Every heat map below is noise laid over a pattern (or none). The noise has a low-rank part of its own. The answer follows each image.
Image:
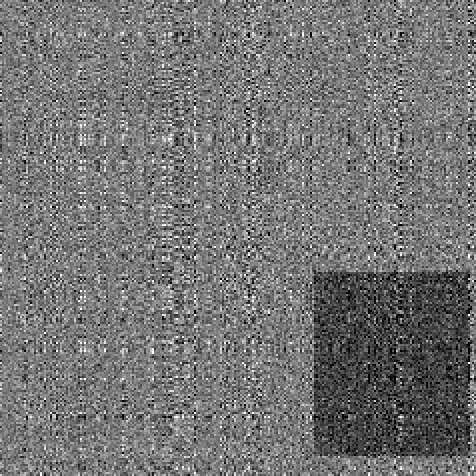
one block
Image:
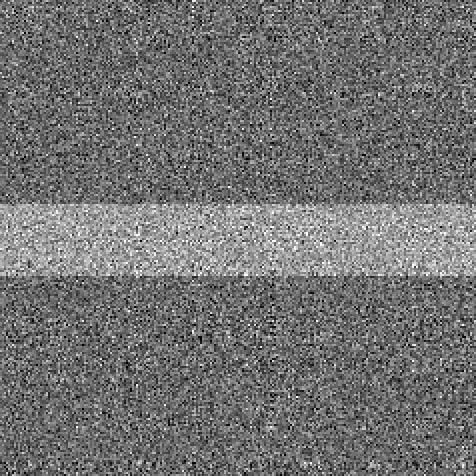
one band of rows
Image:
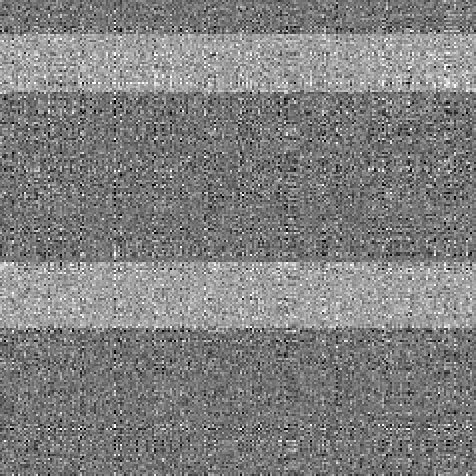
bands of rows
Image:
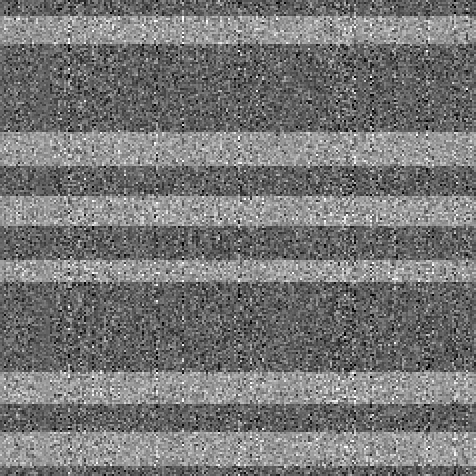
bands of rows
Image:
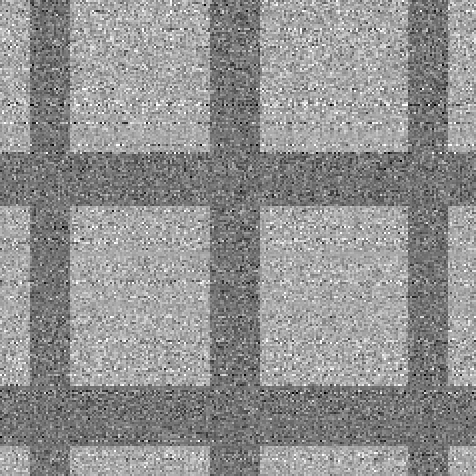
bands of rows crossing bands of columns
